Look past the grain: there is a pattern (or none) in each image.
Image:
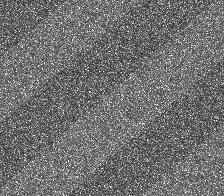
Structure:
diagonal stripes
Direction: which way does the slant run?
bottom left to top right
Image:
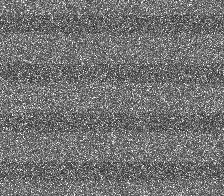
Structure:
horizontal stripes
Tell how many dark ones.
4
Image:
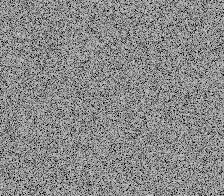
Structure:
only noise
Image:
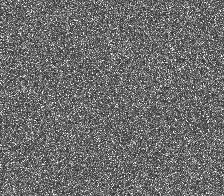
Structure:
only noise
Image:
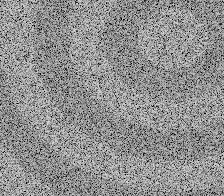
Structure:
rings round one point
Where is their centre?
top right
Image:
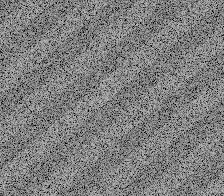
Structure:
diagonal stripes
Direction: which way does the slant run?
bottom left to top right
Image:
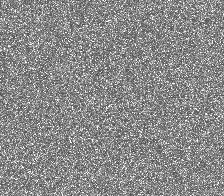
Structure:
only noise
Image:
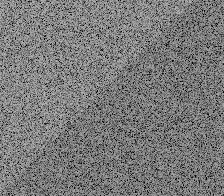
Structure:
a sharp edge
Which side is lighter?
top left
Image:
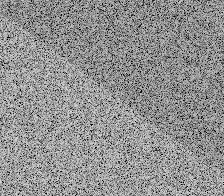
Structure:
a sharp edge
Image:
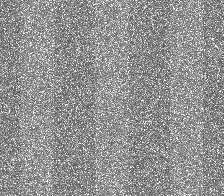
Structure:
vertical stripes
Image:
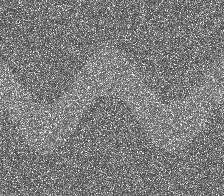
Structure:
a wavy band
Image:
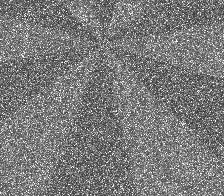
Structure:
spokes from one point
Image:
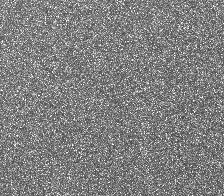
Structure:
a smooth slope
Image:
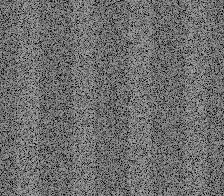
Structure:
vertical stripes
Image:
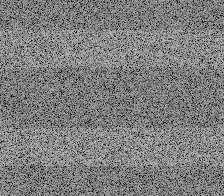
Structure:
horizontal stripes
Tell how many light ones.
2
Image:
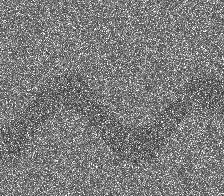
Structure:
a wavy band
